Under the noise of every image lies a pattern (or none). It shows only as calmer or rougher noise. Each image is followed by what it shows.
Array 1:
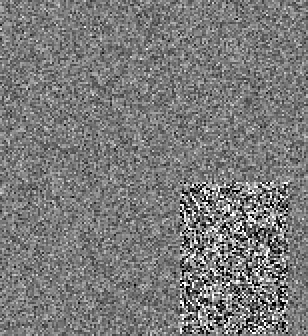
one block
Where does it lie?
bottom right
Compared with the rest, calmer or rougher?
rougher
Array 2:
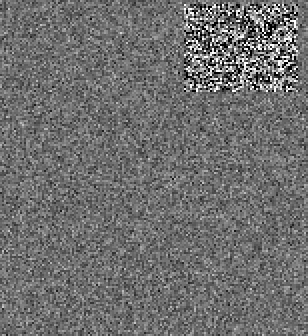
one block
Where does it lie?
top right
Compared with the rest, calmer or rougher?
rougher
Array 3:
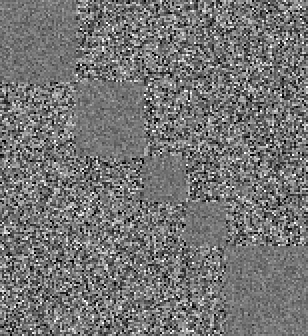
blocks along the diagonal
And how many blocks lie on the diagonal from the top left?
5
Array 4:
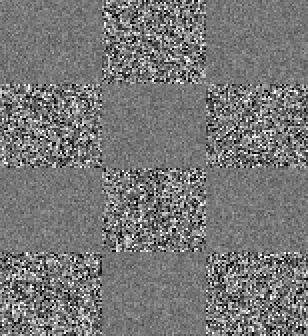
a checkerboard
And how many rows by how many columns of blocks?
4 by 3
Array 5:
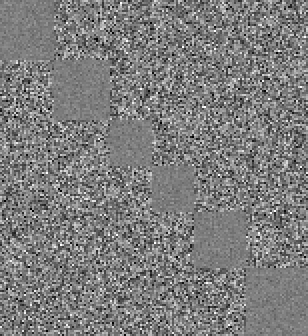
blocks along the diagonal
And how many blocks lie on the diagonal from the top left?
6
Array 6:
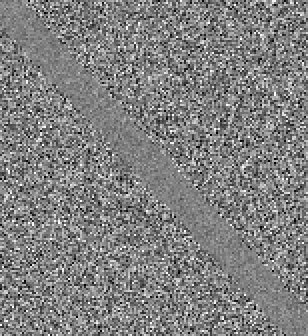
a diagonal band
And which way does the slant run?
top left to bottom right
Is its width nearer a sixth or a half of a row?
a sixth
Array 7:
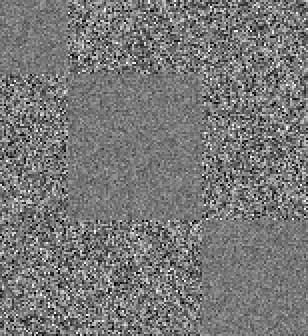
blocks along the diagonal
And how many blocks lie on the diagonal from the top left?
3
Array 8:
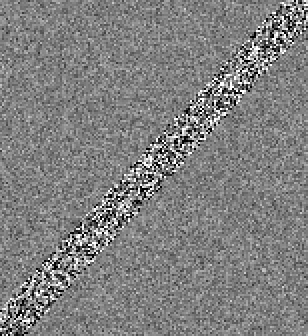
a diagonal band
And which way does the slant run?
bottom left to top right
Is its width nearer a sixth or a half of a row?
a sixth
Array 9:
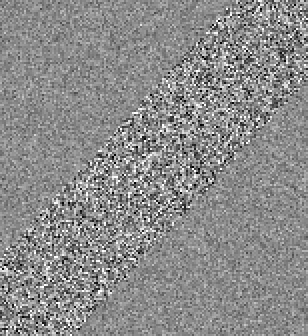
a diagonal band
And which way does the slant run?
bottom left to top right
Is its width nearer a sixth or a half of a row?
a half
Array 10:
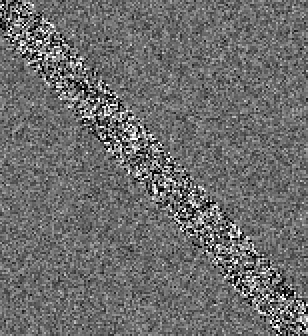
a diagonal band
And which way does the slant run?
top left to bottom right
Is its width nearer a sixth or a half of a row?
a sixth
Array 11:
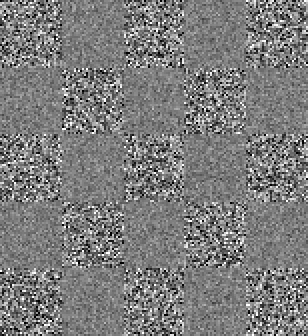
a checkerboard
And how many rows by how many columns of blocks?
5 by 5
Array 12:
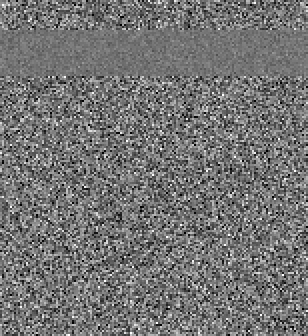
one band of rows
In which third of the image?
top
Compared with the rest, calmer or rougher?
calmer
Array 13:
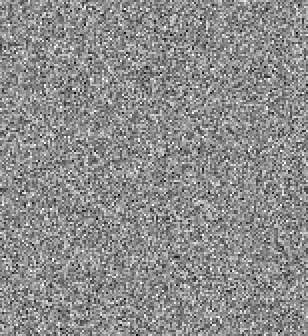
only noise
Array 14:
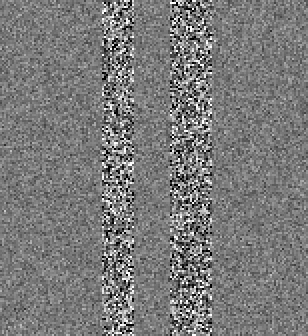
bands of columns
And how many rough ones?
2
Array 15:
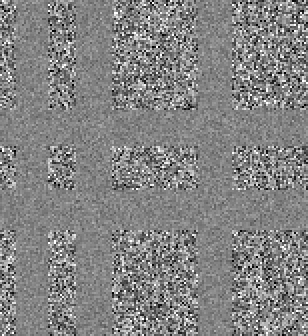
bands of rows crossing bands of columns
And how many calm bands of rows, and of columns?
2 and 3
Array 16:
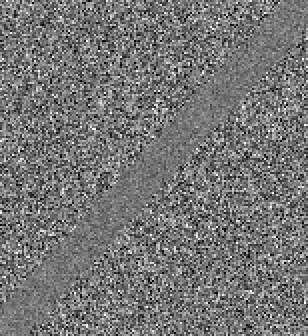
a diagonal band
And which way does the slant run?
bottom left to top right
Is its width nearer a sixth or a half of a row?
a sixth
